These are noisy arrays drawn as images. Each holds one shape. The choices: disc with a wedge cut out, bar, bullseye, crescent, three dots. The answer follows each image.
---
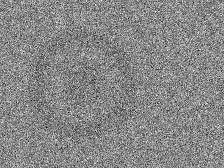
bullseye
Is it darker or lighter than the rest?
darker
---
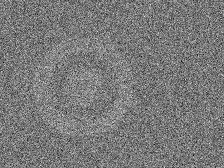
bullseye
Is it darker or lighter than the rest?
lighter
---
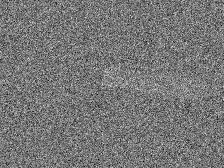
bar
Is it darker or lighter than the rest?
lighter
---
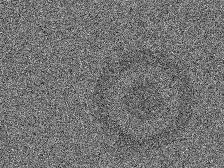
bullseye
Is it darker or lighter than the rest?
darker
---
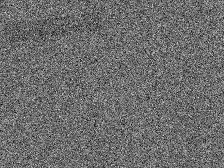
bar
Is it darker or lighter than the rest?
darker
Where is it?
top left
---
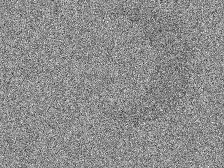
crescent
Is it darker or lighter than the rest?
darker
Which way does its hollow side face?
left
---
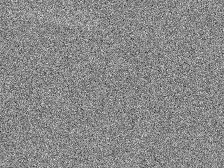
bar
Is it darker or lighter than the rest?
lighter
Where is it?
top left
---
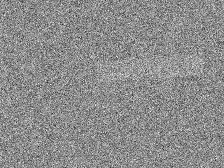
bar
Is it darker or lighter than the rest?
lighter
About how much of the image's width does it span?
half
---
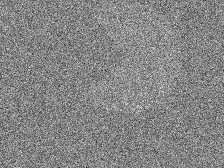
disc with a wedge cut out
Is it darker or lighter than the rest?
lighter
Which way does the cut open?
left
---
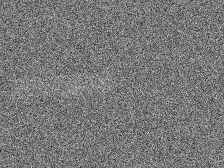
bar
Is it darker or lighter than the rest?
lighter
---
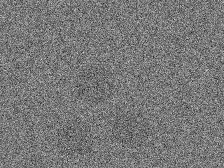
three dots
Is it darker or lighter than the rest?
darker
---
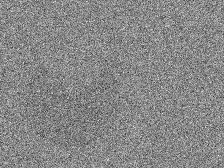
disc with a wedge cut out
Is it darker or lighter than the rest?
darker
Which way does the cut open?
up
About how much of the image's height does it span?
half
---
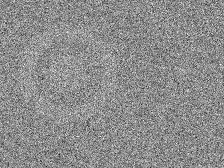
bullseye
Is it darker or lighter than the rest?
lighter
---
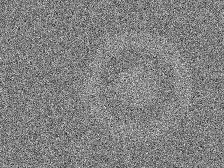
bullseye
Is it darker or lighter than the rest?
lighter
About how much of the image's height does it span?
two thirds
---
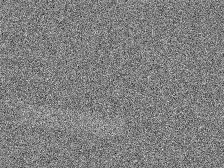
bar
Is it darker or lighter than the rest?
lighter
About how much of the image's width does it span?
half
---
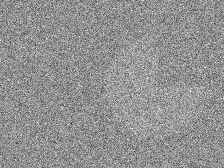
disc with a wedge cut out
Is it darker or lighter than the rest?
lighter
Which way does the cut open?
up and right
